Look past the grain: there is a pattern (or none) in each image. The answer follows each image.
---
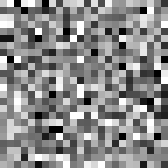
only noise
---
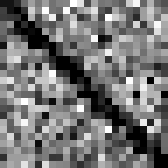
a diagonal band
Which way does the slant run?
top left to bottom right
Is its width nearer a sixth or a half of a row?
a sixth
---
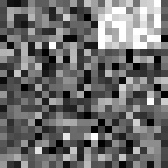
one block
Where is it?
top right
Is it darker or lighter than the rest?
lighter
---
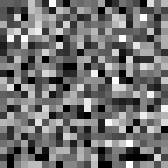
only noise
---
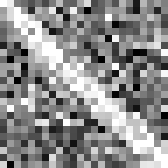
a diagonal band
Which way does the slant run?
top left to bottom right
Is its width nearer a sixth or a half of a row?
a sixth
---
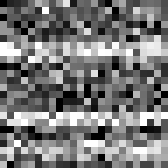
bands of rows
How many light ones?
3
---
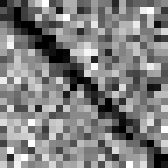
a diagonal band
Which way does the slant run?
top left to bottom right
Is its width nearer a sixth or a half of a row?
a sixth
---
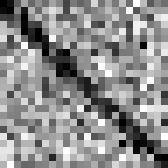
a diagonal band
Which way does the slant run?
top left to bottom right
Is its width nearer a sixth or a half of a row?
a sixth
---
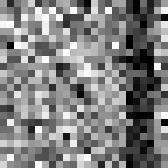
one band of columns
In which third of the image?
right
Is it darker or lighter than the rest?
darker
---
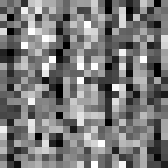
bands of columns
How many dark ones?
5
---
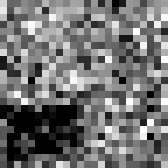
one block
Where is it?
bottom left
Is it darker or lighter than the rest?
darker
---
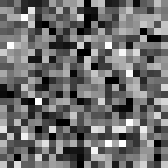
only noise
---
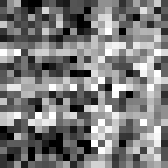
bands of rows crossing bands of columns
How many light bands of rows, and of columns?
3 and 2
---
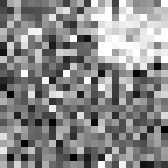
one block
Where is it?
top right
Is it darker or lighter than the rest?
lighter
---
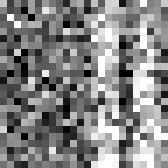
bands of columns
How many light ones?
2
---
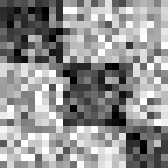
blocks along the diagonal
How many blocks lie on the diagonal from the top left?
3
